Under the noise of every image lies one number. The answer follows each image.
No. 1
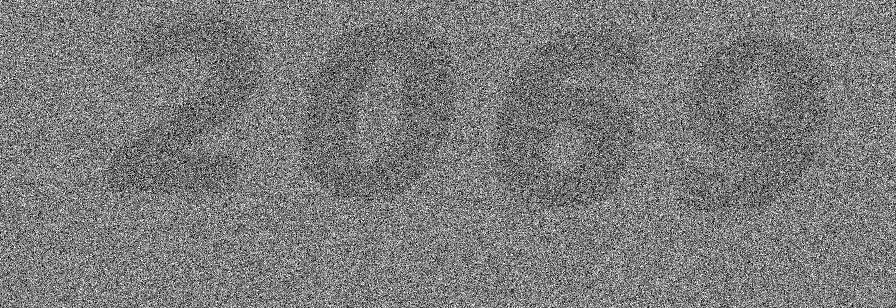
2069
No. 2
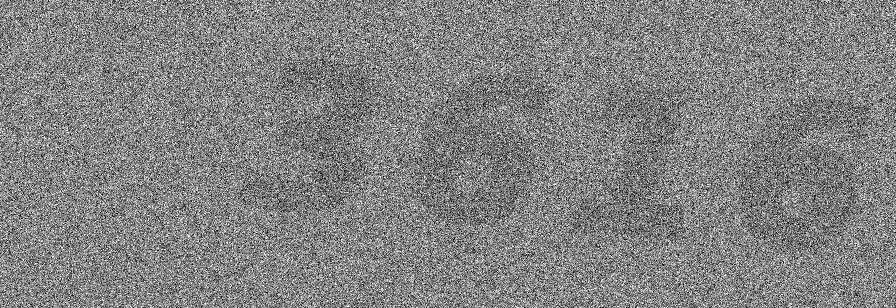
3616
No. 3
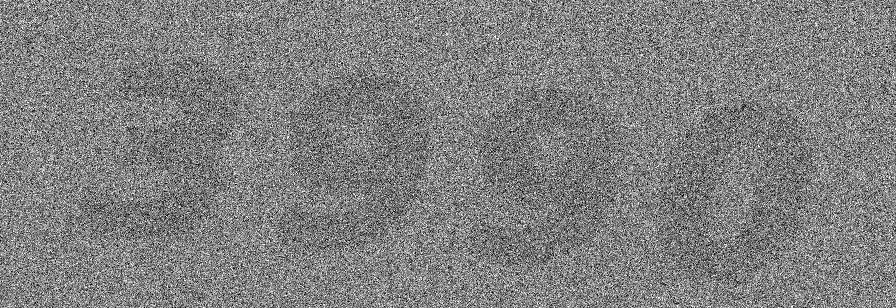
3990
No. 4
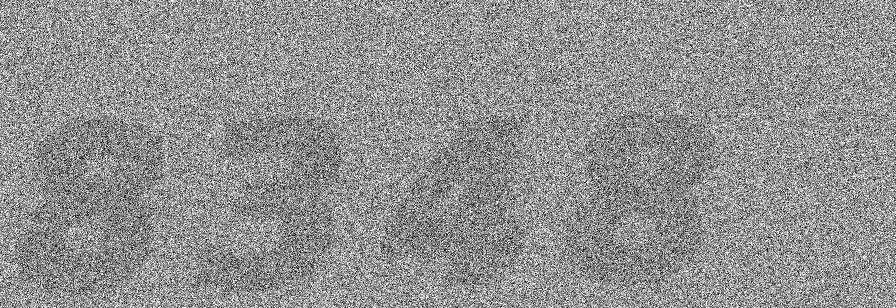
8348
